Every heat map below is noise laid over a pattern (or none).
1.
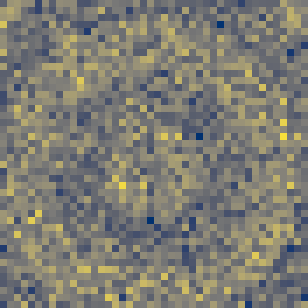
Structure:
rings round one point
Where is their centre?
centre
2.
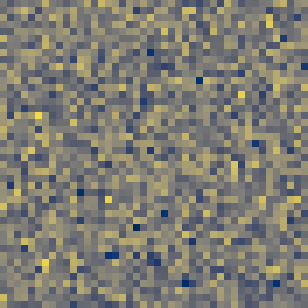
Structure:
only noise
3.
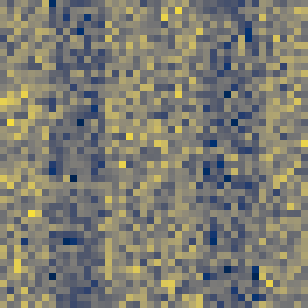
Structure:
vertical stripes
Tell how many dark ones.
2
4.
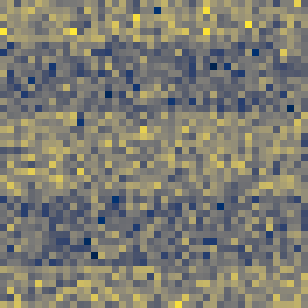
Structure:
horizontal stripes
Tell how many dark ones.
2
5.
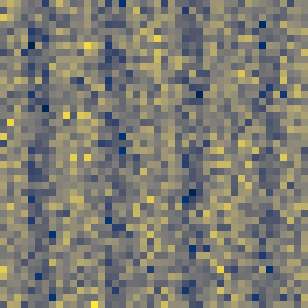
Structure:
vertical stripes
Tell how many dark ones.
4
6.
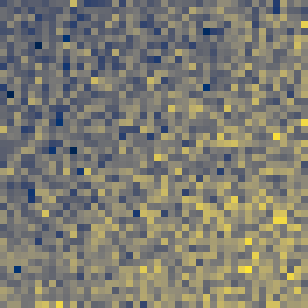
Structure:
a smooth slope
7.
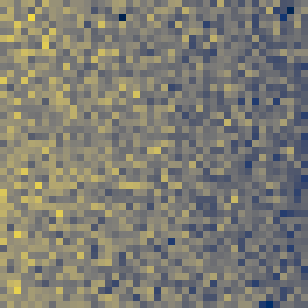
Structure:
a smooth slope
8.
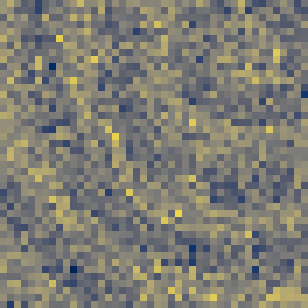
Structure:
rings round one point
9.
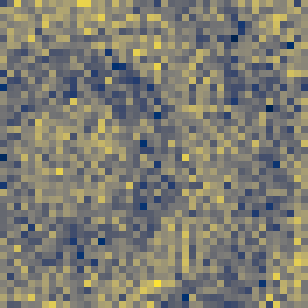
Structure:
rings round one point
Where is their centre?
middle left
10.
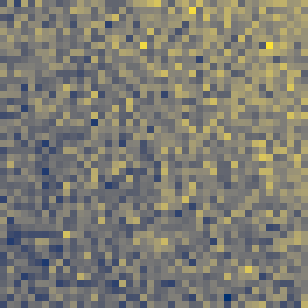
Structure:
a smooth slope
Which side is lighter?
top right
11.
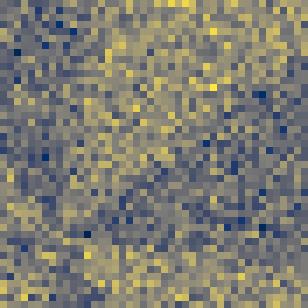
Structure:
spokes from one point
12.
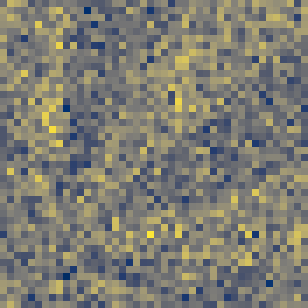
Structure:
spokes from one point
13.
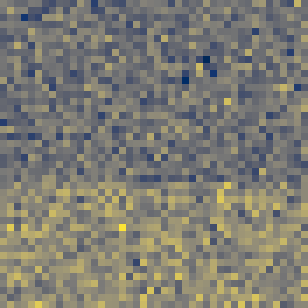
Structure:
a sharp edge
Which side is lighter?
bottom
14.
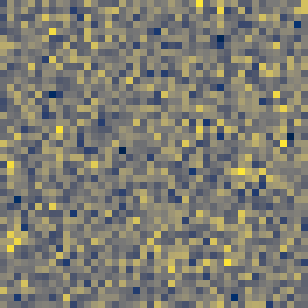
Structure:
only noise
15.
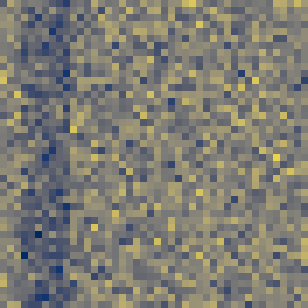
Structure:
one vertical stripe
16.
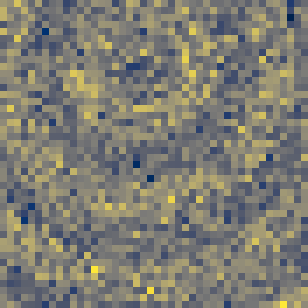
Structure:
rings round one point
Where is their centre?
top middle
